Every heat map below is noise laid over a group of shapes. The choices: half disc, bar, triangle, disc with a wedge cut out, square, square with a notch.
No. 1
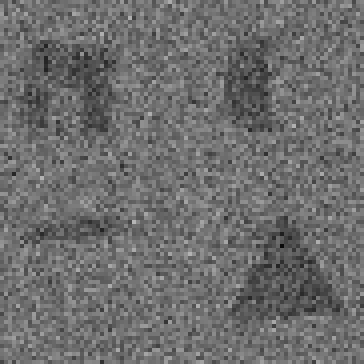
top left: dark square with a notch; top right: dark half disc; bottom left: dark bar; bottom right: dark triangle
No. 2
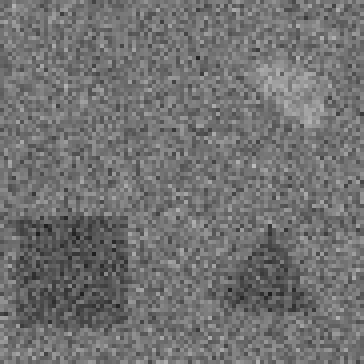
top right: light half disc; bottom left: dark square; bottom right: dark triangle
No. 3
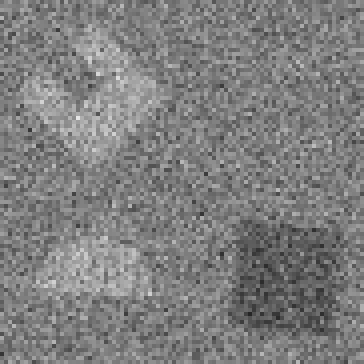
top left: light square with a notch; bottom left: light half disc; bottom right: dark square
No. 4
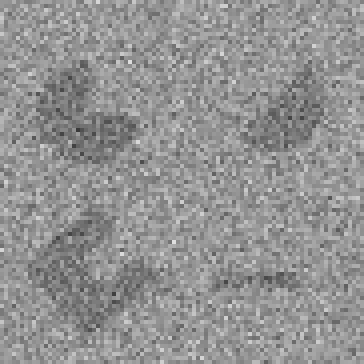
top left: dark disc with a wedge cut out; top right: dark half disc; bottom left: dark square with a notch; bottom right: dark bar
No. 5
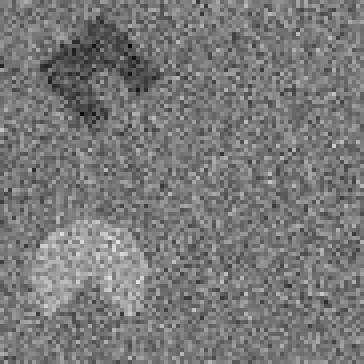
top left: dark square with a notch; bottom left: light disc with a wedge cut out
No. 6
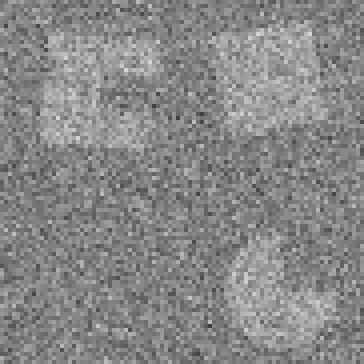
top left: light square with a notch; top right: light square; bottom right: light disc with a wedge cut out
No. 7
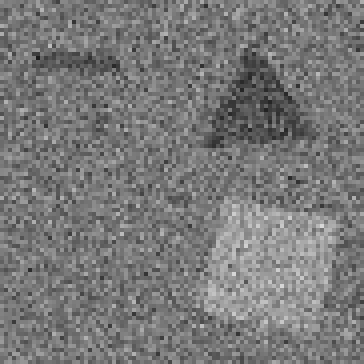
top left: dark bar; top right: dark triangle; bottom right: light square
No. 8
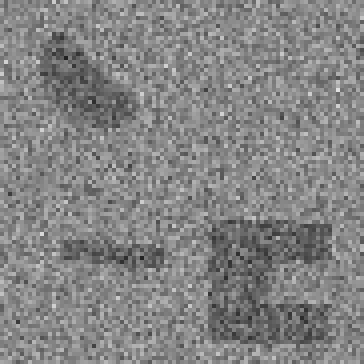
top left: dark half disc; bottom left: dark bar; bottom right: dark square with a notch
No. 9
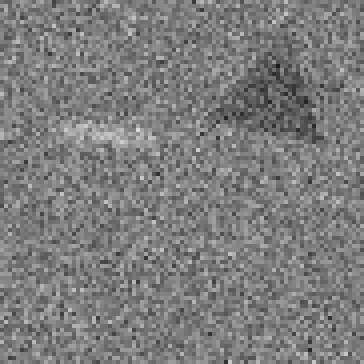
top left: light bar; top right: dark triangle
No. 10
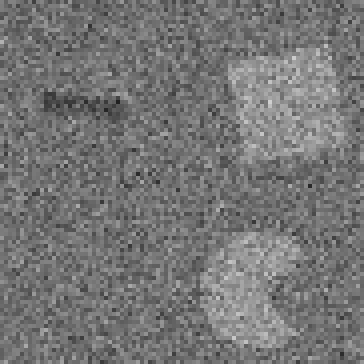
top left: dark bar; top right: light square; bottom right: light disc with a wedge cut out
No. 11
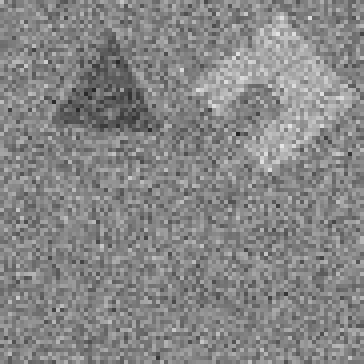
top left: dark triangle; top right: light square with a notch
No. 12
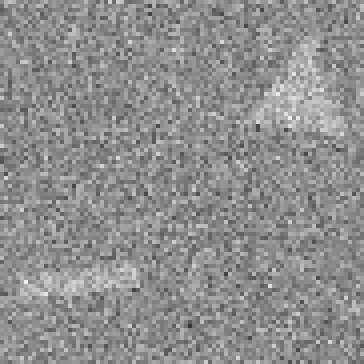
top right: light triangle; bottom left: light bar
